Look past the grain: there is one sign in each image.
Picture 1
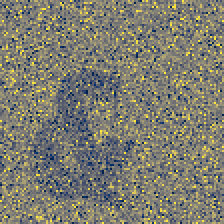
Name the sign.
ampersand
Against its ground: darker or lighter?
darker
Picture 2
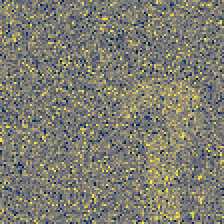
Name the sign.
question mark
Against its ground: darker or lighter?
lighter
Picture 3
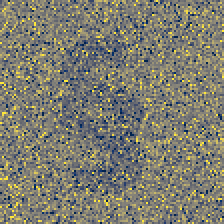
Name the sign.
section sign
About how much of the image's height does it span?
two thirds
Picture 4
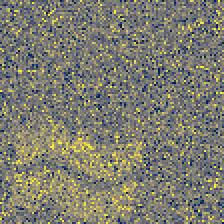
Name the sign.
approximately sign
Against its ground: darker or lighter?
lighter
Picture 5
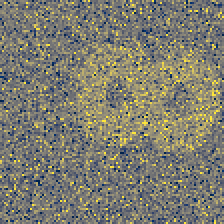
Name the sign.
infinity sign
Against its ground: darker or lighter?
lighter
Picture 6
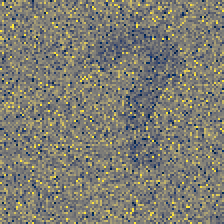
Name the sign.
question mark
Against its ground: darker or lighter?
darker
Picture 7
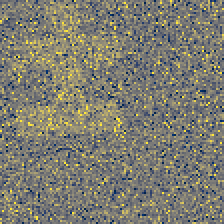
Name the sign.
plus-minus sign
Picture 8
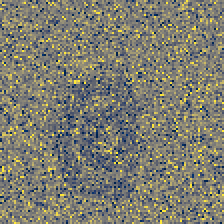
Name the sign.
at sign
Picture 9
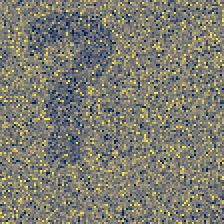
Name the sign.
question mark
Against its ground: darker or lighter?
darker
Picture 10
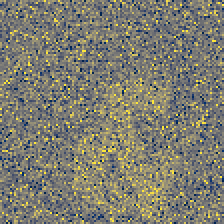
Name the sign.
ampersand
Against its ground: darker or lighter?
lighter
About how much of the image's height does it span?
two thirds
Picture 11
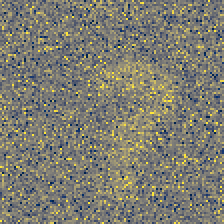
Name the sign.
question mark
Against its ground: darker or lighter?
lighter
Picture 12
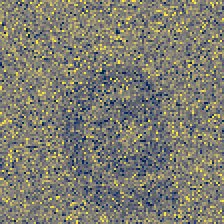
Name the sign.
at sign
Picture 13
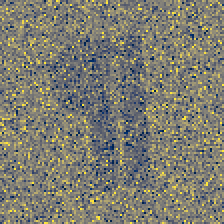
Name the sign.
pilcrow
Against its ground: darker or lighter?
darker
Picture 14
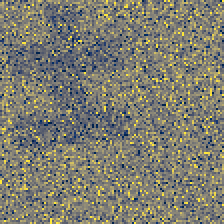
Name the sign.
plus-minus sign
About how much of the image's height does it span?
two thirds
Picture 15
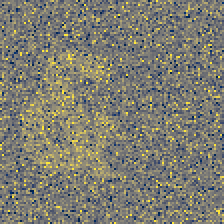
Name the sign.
ampersand
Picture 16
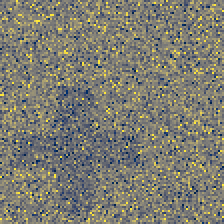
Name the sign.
plus sign
